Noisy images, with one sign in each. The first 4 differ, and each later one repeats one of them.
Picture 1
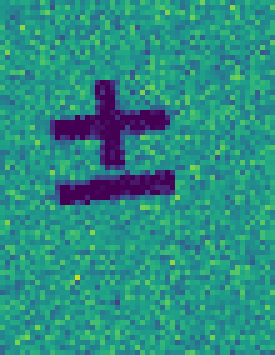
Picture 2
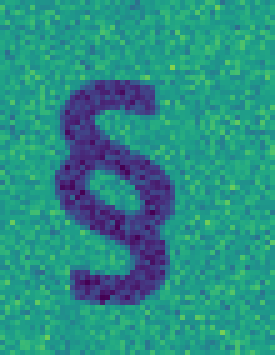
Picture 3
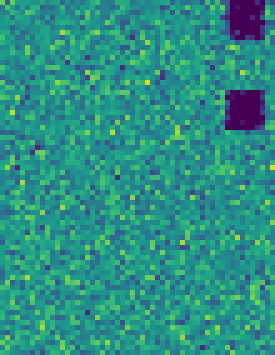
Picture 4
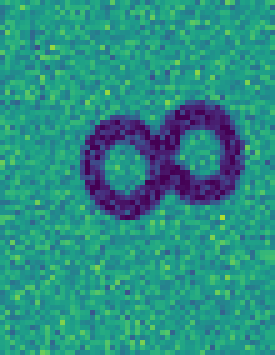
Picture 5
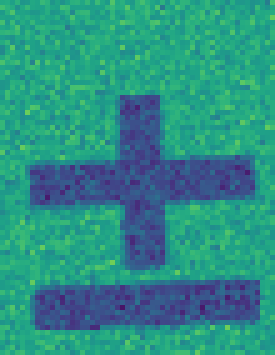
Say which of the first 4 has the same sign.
1
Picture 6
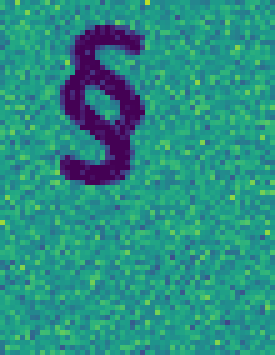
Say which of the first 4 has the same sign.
2
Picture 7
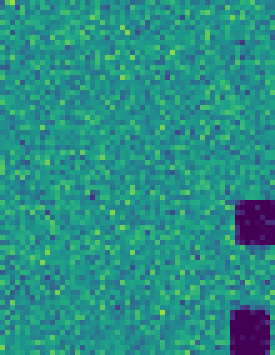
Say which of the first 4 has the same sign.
3
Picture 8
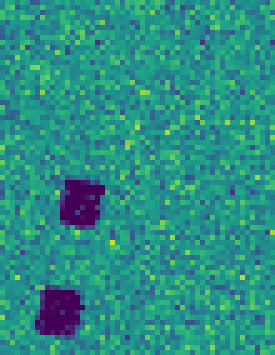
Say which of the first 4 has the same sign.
3
